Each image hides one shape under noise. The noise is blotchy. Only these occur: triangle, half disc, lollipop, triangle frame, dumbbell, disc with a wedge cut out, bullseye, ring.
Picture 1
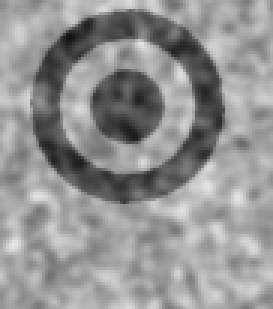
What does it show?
dark bullseye
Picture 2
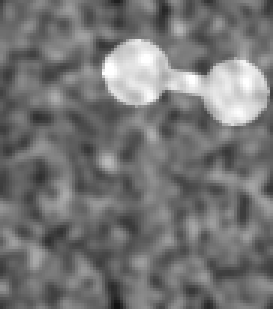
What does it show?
light dumbbell
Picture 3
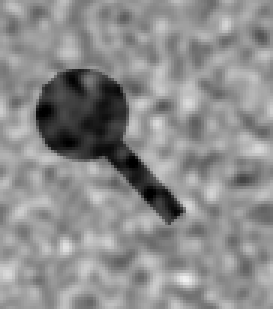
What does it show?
dark lollipop
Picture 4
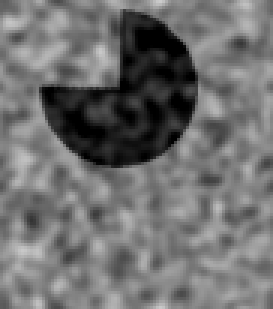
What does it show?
dark disc with a wedge cut out
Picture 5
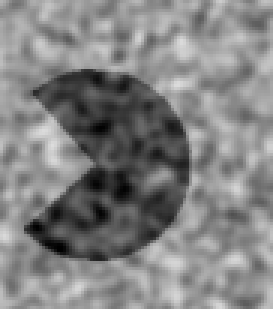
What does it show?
dark disc with a wedge cut out
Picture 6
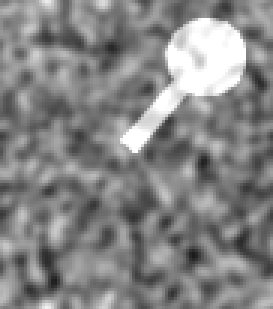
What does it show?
light lollipop
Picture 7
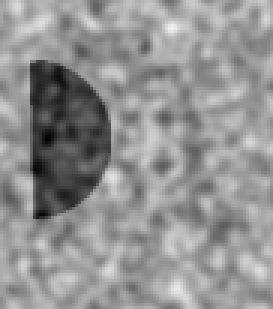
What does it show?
dark half disc
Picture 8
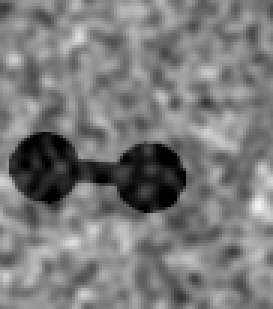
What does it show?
dark dumbbell
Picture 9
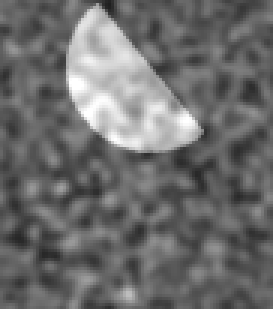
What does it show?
light half disc
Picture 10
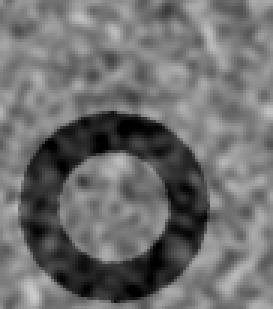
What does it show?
dark ring
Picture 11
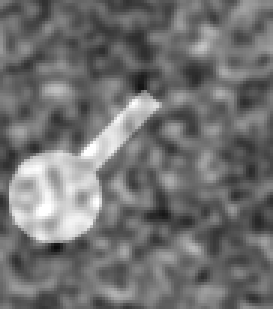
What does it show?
light lollipop
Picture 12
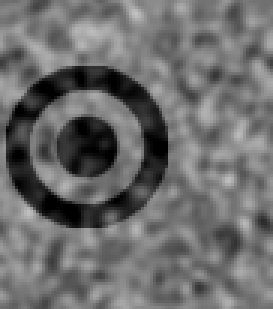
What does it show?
dark bullseye
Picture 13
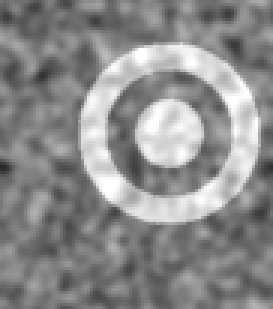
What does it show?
light bullseye
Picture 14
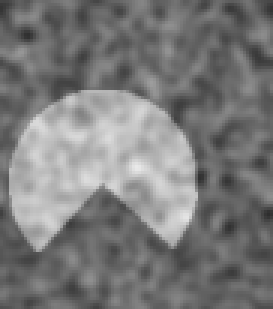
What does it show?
light disc with a wedge cut out
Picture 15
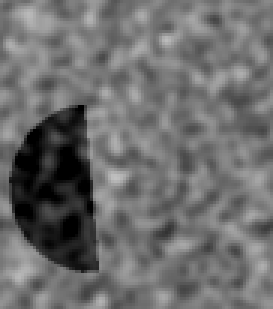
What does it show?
dark half disc
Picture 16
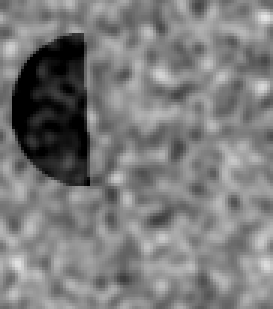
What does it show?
dark half disc
